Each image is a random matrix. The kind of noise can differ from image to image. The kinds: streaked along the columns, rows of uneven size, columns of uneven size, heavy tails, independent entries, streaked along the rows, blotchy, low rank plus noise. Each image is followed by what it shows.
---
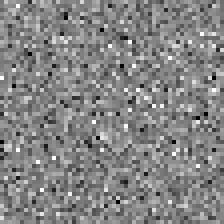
heavy tails
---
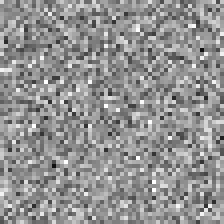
independent entries
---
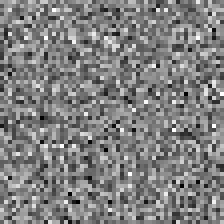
low rank plus noise
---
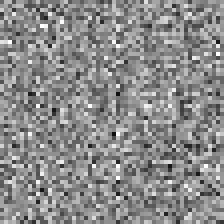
low rank plus noise
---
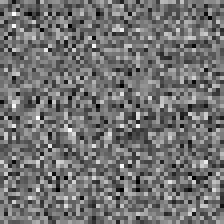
low rank plus noise
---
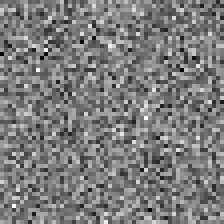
independent entries
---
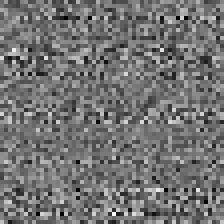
rows of uneven size
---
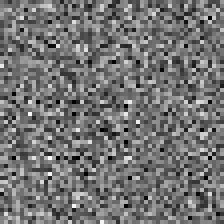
low rank plus noise
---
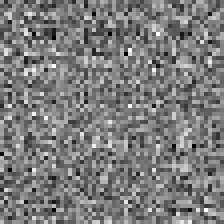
low rank plus noise
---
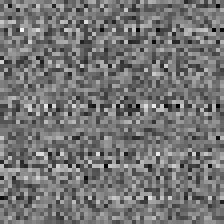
rows of uneven size
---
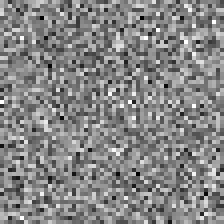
independent entries
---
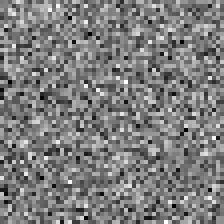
independent entries
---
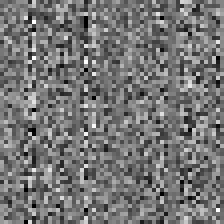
columns of uneven size
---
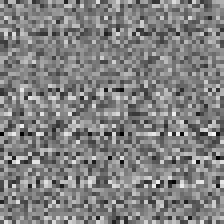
rows of uneven size
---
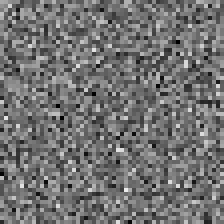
independent entries
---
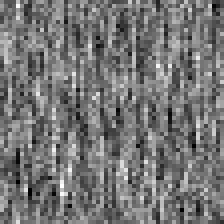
streaked along the columns
